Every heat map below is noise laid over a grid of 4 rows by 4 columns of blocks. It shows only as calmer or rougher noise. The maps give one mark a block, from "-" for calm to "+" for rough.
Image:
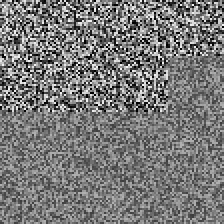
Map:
+ + + +
+ + + -
- - - -
- - - -
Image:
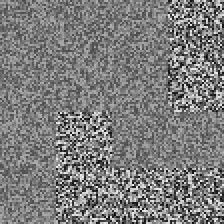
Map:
- - - +
- - - +
- + - -
- + + +
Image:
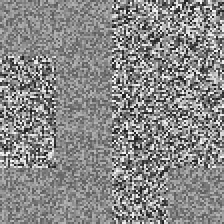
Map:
- - + +
+ - + +
+ - + +
- - + -
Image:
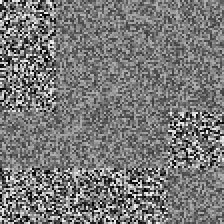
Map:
+ - - -
+ - - -
- - - +
+ + + -
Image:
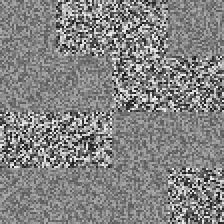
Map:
- + + -
- - + +
+ + - -
- - - +
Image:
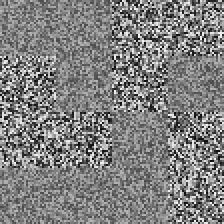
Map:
- - + +
+ - + -
+ + - +
- - - +
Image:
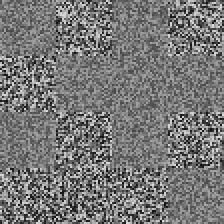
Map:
- + - +
+ - - -
- + - +
+ + + -
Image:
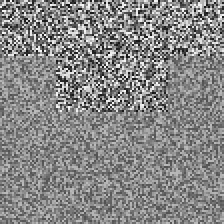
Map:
+ + + +
- + + -
- - - -
- - - -
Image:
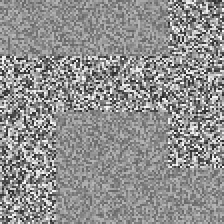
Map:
- - - +
+ + + +
+ - - +
+ - - -
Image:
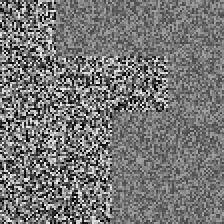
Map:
+ - - -
+ + + -
+ + - -
+ + - -
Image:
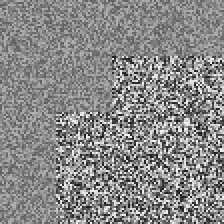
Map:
- - - -
- - + +
- + + +
- + + +
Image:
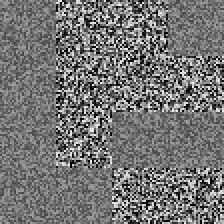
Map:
- + + -
- + + +
- + - -
- - + +
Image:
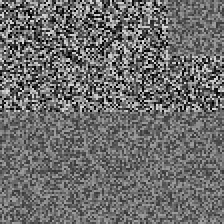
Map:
+ + + -
+ + + +
- - - -
- - - -
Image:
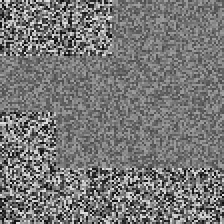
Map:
+ + - -
- - - -
+ - - -
+ + + +
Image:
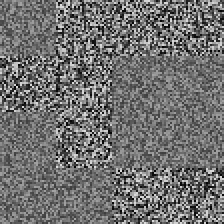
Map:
- + + +
+ + - -
- + - -
- - + +
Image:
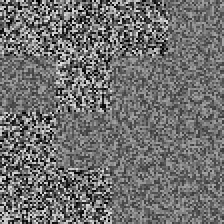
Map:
+ + + -
- + - -
+ - - -
+ + - -
